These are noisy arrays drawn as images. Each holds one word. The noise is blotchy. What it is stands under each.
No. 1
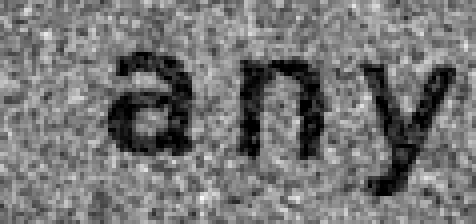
any
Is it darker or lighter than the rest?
darker
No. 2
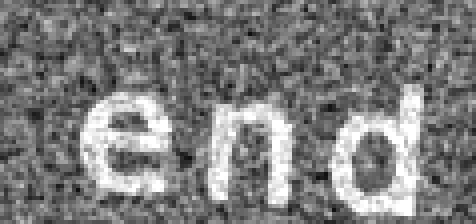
end
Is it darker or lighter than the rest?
lighter
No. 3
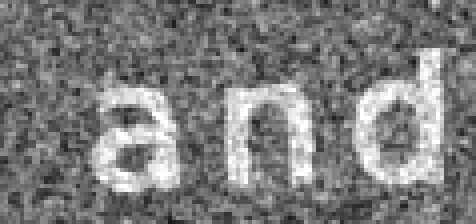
and
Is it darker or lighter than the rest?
lighter
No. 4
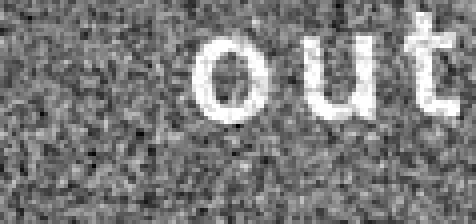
out
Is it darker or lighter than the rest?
lighter
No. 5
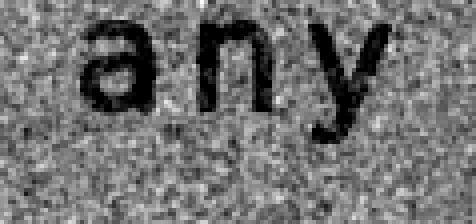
any
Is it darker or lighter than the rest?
darker
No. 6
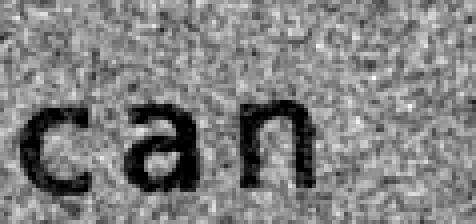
can
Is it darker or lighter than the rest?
darker
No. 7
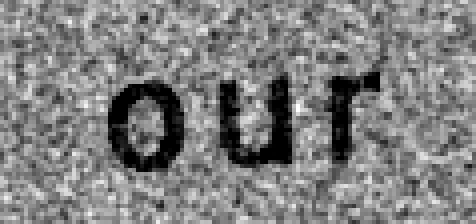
our
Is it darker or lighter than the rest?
darker
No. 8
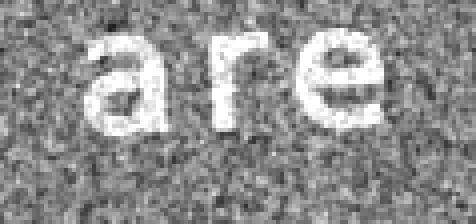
are
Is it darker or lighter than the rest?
lighter
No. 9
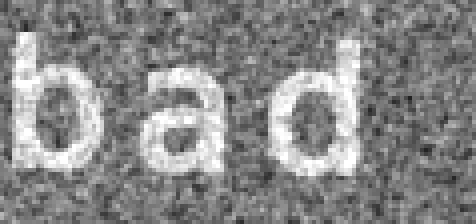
bad
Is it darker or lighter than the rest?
lighter
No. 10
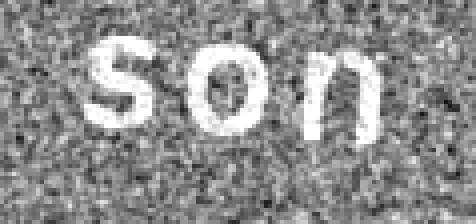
son
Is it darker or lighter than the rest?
lighter
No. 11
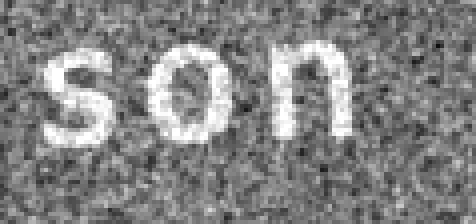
son
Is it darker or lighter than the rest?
lighter
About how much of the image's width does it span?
two thirds
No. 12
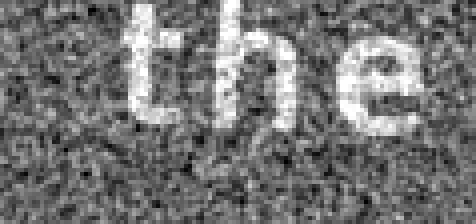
the
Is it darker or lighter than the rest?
lighter
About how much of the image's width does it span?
two thirds
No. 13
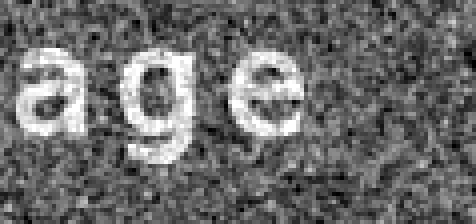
age
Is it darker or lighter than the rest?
lighter
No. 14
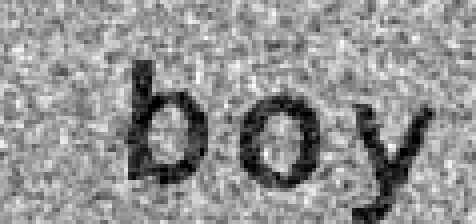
boy
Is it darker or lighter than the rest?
darker
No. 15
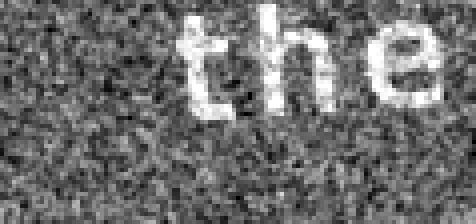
the
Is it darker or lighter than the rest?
lighter
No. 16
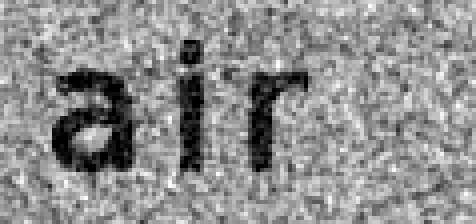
air
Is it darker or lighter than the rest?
darker
